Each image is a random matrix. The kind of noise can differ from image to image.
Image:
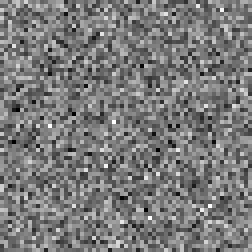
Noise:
independent entries
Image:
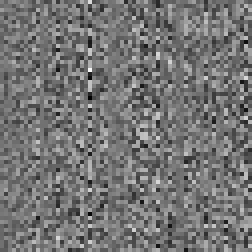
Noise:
columns of uneven size
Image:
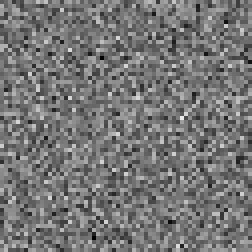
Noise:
independent entries
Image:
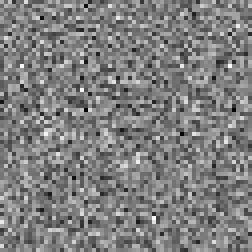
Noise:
low rank plus noise
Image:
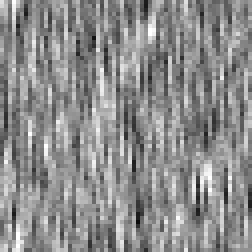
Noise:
streaked along the columns
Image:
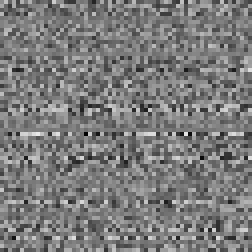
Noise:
rows of uneven size
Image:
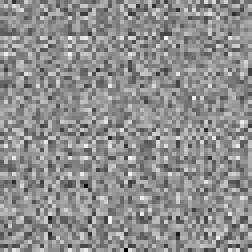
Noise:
low rank plus noise
